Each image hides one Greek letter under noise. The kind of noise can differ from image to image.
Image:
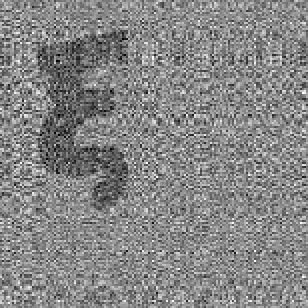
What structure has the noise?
low rank plus noise
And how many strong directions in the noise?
three or four
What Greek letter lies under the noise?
xi
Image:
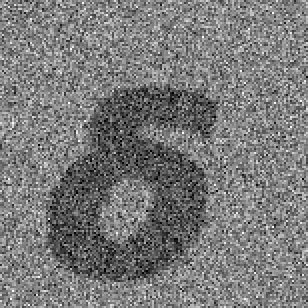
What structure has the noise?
independent entries
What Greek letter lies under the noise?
delta
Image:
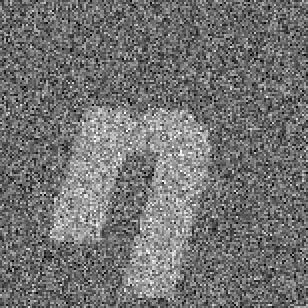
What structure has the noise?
independent entries
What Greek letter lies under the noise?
eta
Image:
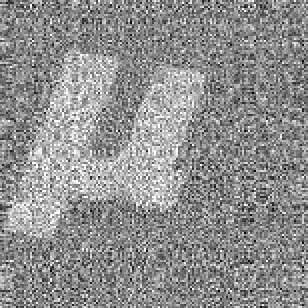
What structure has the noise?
low rank plus noise
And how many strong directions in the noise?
five to eight
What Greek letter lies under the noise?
mu
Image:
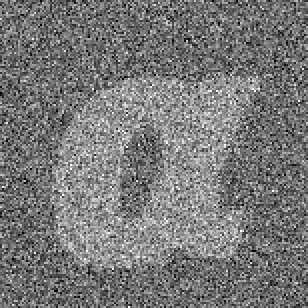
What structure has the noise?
independent entries
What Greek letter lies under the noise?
alpha
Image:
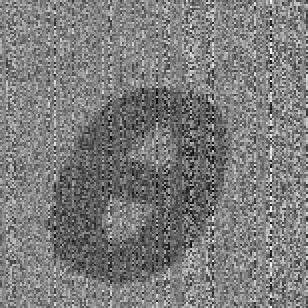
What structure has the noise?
columns of uneven size
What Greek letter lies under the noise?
theta
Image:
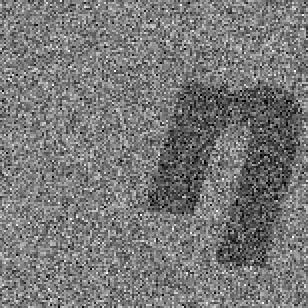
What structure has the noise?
independent entries
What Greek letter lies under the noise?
eta
